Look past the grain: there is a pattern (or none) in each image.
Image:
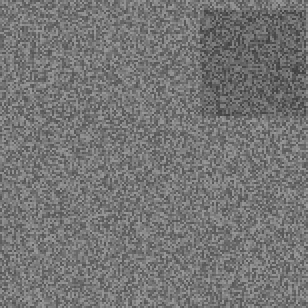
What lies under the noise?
one block
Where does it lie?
top right
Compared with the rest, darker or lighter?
darker
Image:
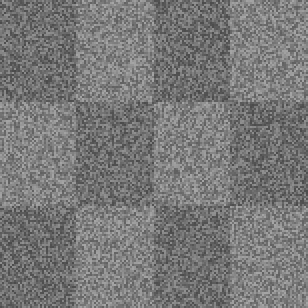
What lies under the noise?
a checkerboard
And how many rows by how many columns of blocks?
3 by 4
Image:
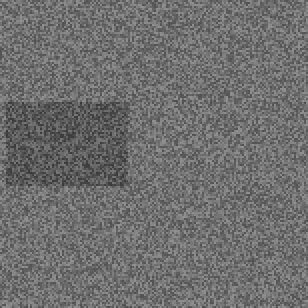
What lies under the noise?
one block
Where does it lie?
middle left
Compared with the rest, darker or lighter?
darker
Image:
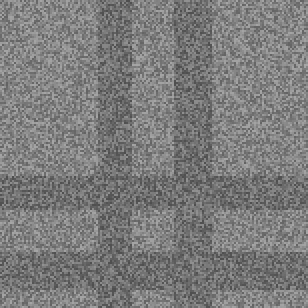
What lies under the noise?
bands of rows crossing bands of columns
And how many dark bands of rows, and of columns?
2 and 2
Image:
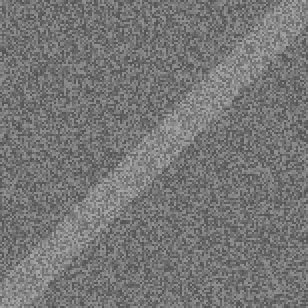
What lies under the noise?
a diagonal band
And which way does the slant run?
bottom left to top right
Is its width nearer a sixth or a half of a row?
a sixth
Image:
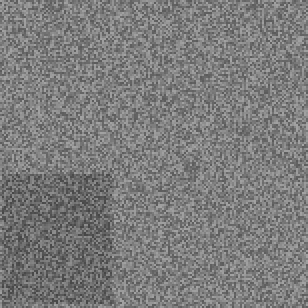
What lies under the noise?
one block
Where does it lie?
bottom left
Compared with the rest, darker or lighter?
darker
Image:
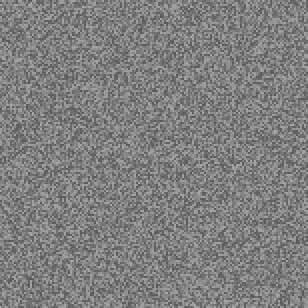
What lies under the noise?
only noise
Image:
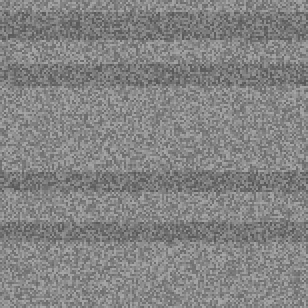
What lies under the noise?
bands of rows
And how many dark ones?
4
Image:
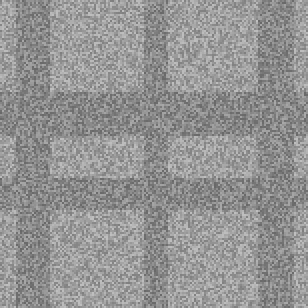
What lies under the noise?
bands of rows crossing bands of columns
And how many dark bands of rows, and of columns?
2 and 3
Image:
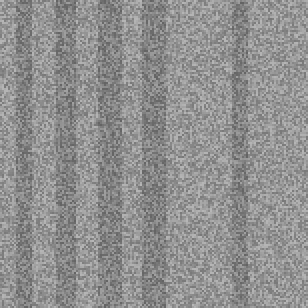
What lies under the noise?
bands of columns
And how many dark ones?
5
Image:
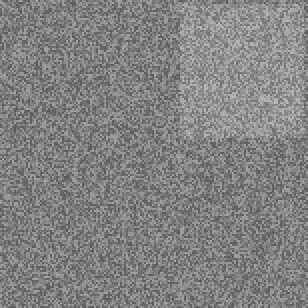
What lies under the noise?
one block
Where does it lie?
top right
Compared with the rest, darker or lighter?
lighter
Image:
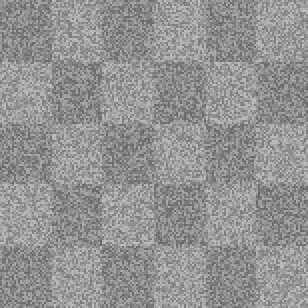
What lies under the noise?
a checkerboard
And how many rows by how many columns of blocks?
5 by 6
